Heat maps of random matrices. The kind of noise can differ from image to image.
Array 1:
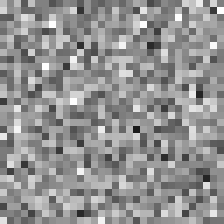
independent entries
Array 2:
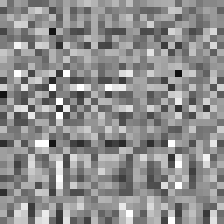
low rank plus noise
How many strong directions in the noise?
two
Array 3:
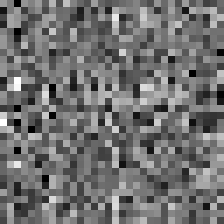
low rank plus noise
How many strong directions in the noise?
three or four
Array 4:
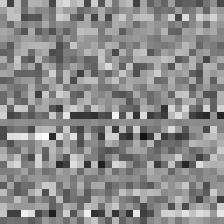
rows of uneven size
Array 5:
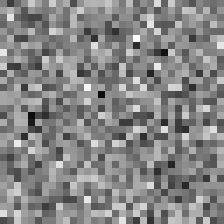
independent entries
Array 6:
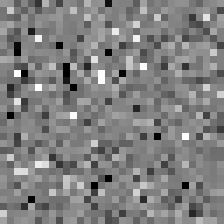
heavy tails
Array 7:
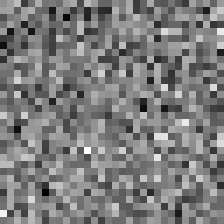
independent entries
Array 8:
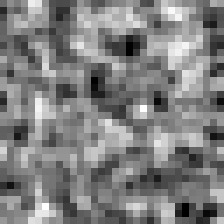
blotchy
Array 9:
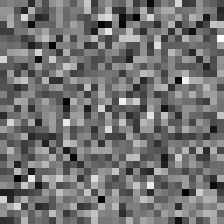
independent entries
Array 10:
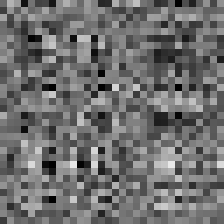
low rank plus noise
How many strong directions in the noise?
two
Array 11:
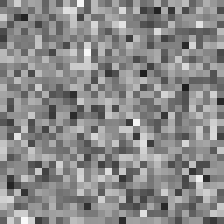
independent entries
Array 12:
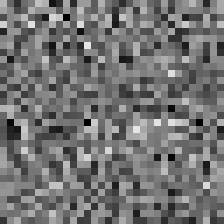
low rank plus noise
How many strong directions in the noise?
three or four
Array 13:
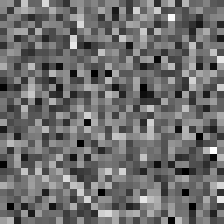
independent entries
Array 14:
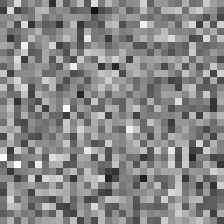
low rank plus noise
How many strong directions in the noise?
five to eight
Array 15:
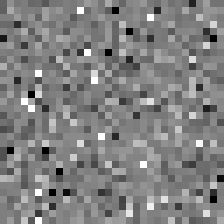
heavy tails
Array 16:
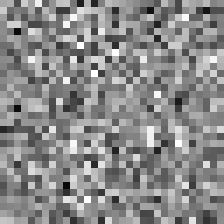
low rank plus noise
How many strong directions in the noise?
five to eight
